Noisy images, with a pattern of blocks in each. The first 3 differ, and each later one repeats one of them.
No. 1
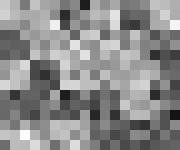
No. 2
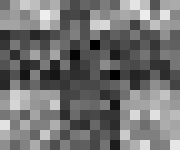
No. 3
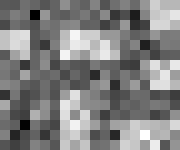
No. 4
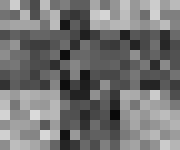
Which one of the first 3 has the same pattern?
2
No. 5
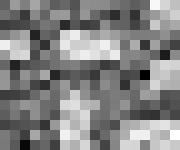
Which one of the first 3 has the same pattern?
3
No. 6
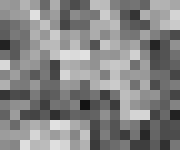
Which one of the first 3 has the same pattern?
1
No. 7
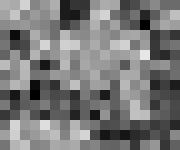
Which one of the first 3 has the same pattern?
1
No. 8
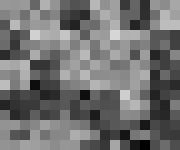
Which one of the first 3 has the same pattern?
1
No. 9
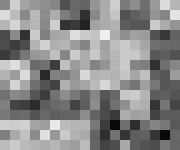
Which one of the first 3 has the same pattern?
1
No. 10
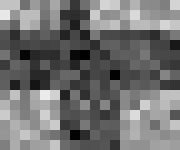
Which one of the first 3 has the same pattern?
2
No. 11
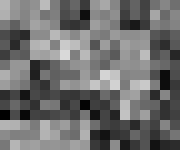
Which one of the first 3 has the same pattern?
1
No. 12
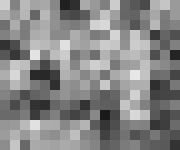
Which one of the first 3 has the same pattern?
1
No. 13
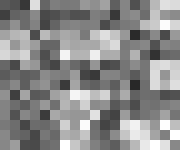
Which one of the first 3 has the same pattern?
3
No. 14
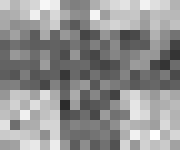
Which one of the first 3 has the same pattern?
2
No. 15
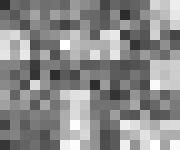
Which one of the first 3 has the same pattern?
3
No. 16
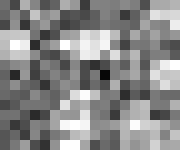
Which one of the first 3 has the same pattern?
3
